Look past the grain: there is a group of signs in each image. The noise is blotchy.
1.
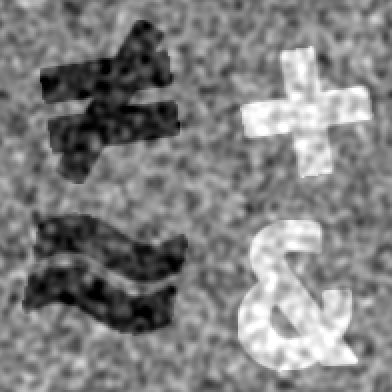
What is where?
top left: dark not-equal sign; top right: light plus sign; bottom left: dark approximately sign; bottom right: light ampersand
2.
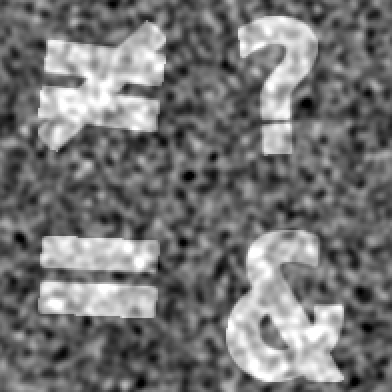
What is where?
top left: light not-equal sign; top right: light question mark; bottom left: light equals sign; bottom right: light ampersand
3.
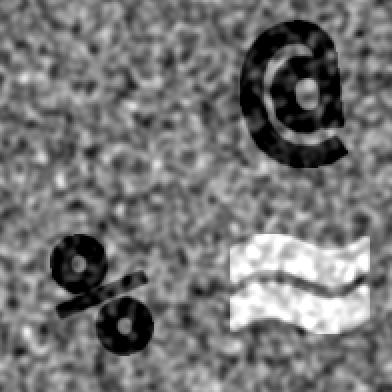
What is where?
top right: dark at sign; bottom left: dark percent sign; bottom right: light approximately sign
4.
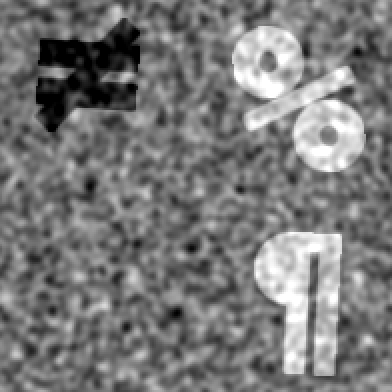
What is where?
top left: dark not-equal sign; top right: light percent sign; bottom right: light pilcrow
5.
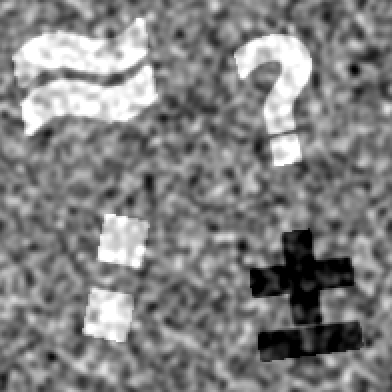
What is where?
top left: light approximately sign; top right: light question mark; bottom left: light colon; bottom right: dark plus-minus sign
